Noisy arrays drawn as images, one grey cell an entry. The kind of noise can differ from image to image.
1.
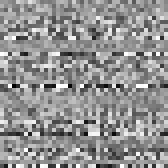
rows of uneven size
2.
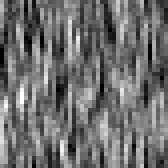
streaked along the columns
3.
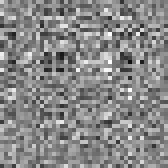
low rank plus noise
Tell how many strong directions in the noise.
two
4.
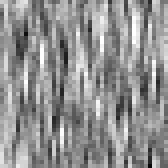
streaked along the columns
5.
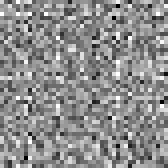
low rank plus noise
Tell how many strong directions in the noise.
five to eight
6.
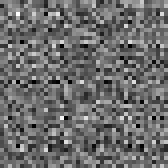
low rank plus noise
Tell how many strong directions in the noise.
three or four
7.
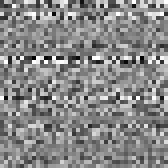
rows of uneven size
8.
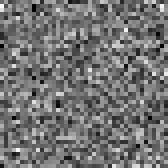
low rank plus noise
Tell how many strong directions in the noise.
five to eight
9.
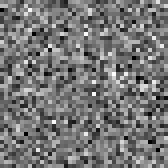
independent entries
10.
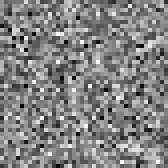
independent entries
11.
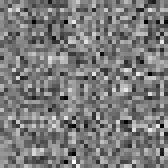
low rank plus noise
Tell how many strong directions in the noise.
three or four
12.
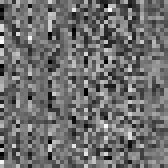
columns of uneven size
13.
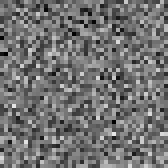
independent entries
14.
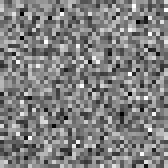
independent entries
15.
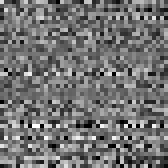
rows of uneven size
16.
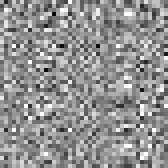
low rank plus noise
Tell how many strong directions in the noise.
three or four
